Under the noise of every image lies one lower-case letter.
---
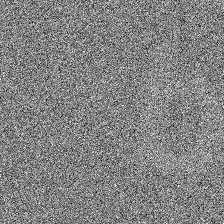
light b
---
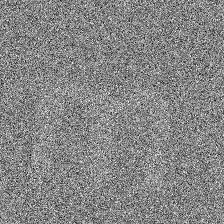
light m
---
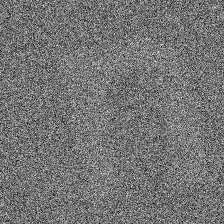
light n
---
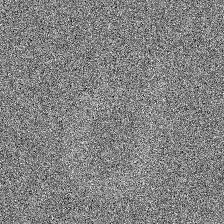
light d
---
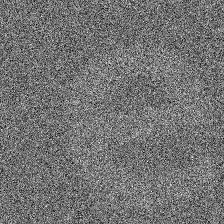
light e
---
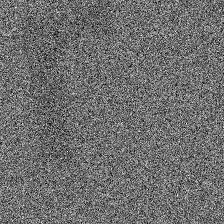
dark r
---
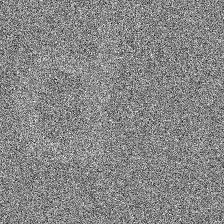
light d
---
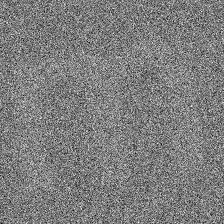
light m
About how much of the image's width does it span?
nearly all
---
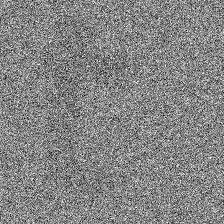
dark t
